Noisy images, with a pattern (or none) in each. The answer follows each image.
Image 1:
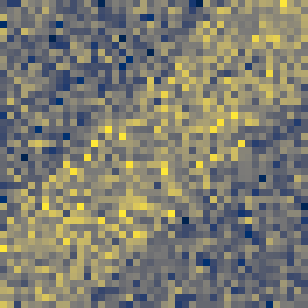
a diagonal band
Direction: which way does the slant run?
bottom left to top right
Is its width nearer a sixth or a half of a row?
a half
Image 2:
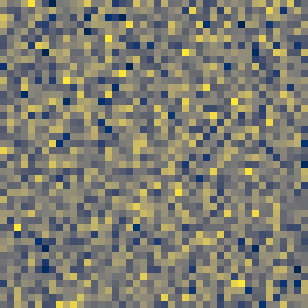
only noise
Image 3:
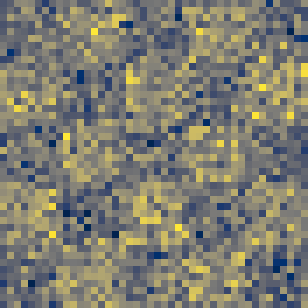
a checkerboard
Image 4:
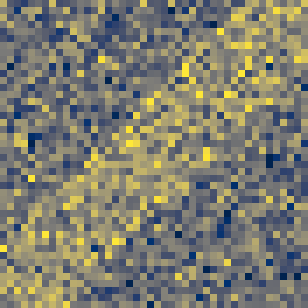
a diagonal band
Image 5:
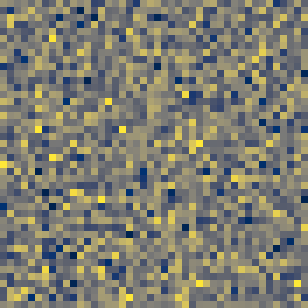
only noise
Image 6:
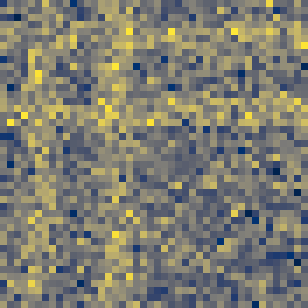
bands of rows crossing bands of columns
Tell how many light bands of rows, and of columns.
2 and 2
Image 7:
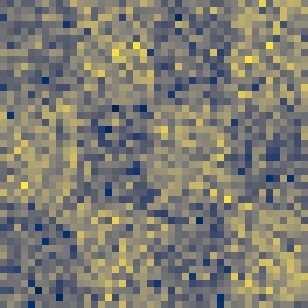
a checkerboard
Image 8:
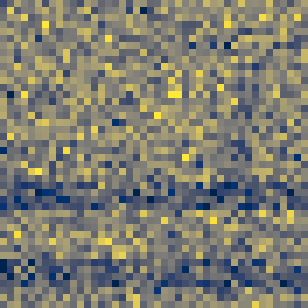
bands of rows
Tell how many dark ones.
2
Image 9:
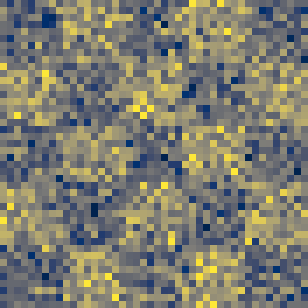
a checkerboard
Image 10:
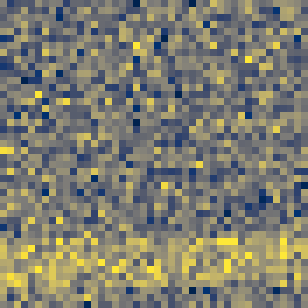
one band of rows
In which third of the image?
bottom
